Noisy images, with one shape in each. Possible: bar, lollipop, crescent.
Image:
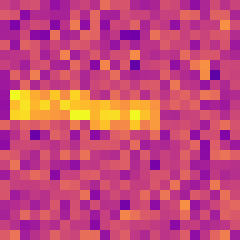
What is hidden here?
light bar
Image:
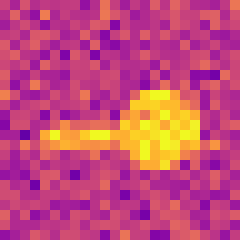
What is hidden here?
light lollipop
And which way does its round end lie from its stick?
right
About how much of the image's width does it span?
two thirds
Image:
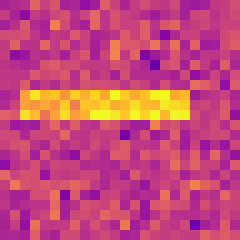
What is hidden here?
light bar
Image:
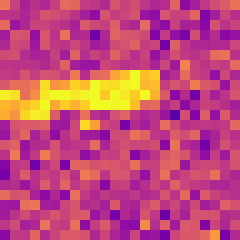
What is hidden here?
light bar
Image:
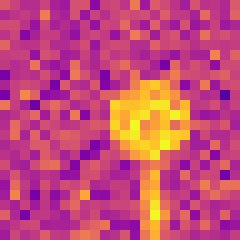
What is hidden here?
light lollipop
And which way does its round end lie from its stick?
up
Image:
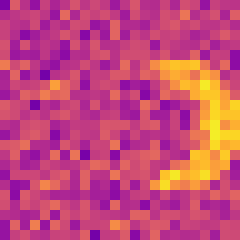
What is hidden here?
light crescent
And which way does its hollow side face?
left
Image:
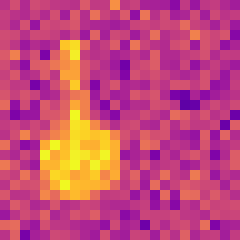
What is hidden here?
light lollipop
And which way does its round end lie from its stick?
down
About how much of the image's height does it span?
two thirds
